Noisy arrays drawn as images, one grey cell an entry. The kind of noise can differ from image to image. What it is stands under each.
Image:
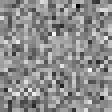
independent entries
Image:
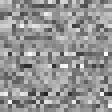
rows of uneven size
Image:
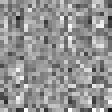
low rank plus noise
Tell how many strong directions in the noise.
one
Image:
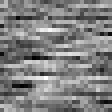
streaked along the rows
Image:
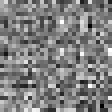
low rank plus noise
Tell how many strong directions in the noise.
two
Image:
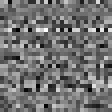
rows of uneven size
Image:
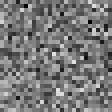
independent entries
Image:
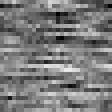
streaked along the rows
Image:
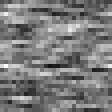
streaked along the rows
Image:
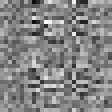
low rank plus noise
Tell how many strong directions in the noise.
one
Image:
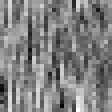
streaked along the columns
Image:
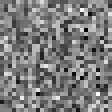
independent entries
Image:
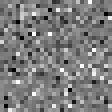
heavy tails
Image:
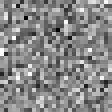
independent entries
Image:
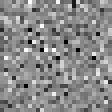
heavy tails
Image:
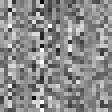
columns of uneven size
